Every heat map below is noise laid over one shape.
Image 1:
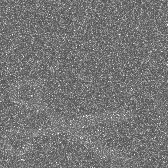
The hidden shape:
pair of scissors
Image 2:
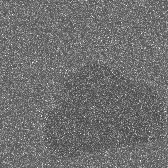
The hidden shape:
cloud
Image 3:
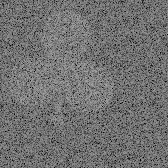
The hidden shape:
club
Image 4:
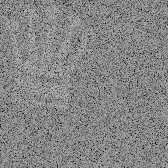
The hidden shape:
chess queen
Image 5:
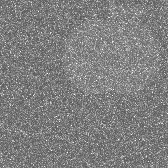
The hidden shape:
apple
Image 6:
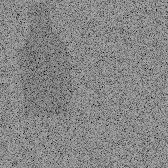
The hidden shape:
bottle
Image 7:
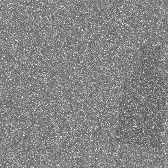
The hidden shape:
bottle
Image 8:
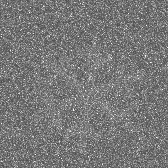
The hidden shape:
snowflake
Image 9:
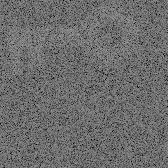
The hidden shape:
key
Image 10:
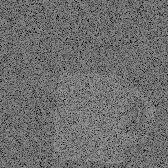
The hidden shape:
cup
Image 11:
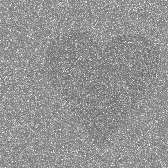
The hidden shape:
heart
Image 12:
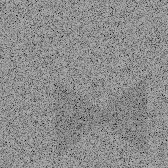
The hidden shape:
bow tie
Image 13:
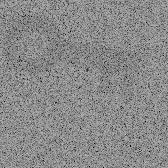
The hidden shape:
key
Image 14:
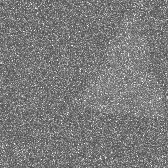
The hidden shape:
chess pawn
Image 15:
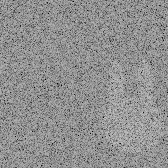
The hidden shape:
rabbit's head
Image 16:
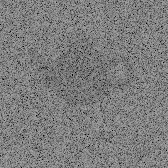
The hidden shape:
teapot
